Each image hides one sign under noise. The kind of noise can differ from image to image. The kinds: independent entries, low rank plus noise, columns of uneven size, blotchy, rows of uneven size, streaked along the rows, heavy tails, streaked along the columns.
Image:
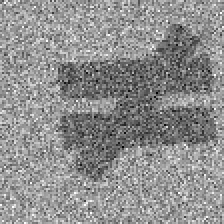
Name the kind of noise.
independent entries
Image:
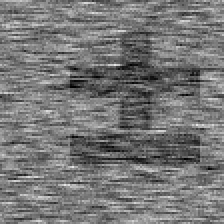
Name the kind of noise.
streaked along the rows
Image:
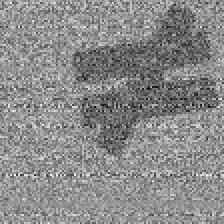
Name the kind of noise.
rows of uneven size
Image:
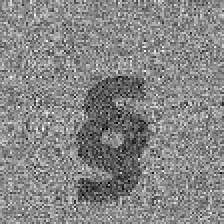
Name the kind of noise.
low rank plus noise
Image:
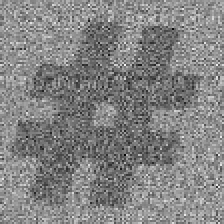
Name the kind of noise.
low rank plus noise
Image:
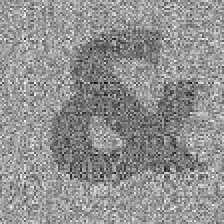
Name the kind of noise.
low rank plus noise
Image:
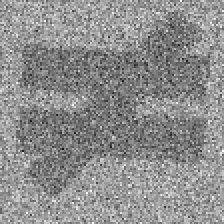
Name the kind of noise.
independent entries
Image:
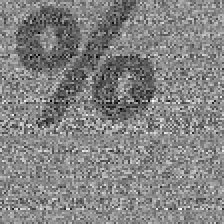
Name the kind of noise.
rows of uneven size
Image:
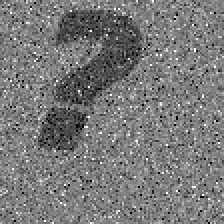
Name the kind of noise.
heavy tails
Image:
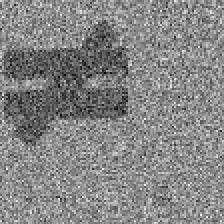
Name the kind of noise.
low rank plus noise
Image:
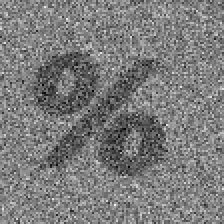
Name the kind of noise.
independent entries
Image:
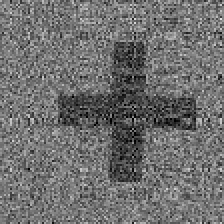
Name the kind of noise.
low rank plus noise
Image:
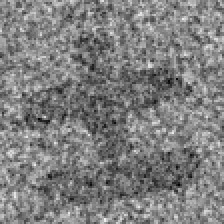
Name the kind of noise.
blotchy
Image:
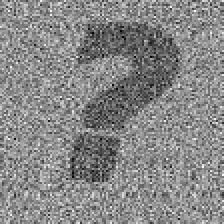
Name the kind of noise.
low rank plus noise
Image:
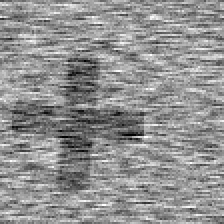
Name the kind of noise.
streaked along the rows
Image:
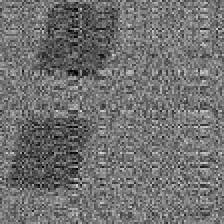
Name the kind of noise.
low rank plus noise
